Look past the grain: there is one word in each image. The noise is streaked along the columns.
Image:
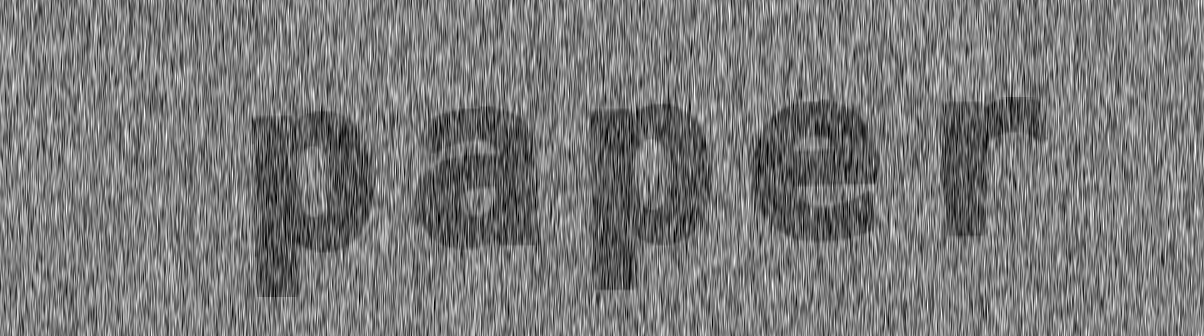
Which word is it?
paper
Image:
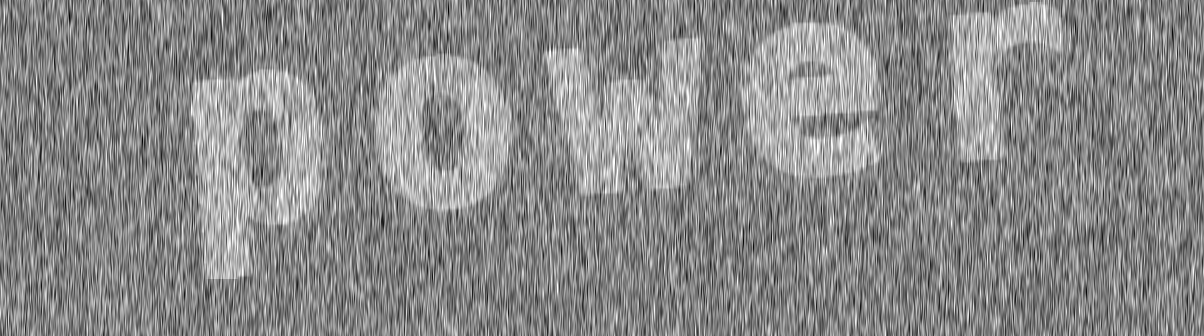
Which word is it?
power
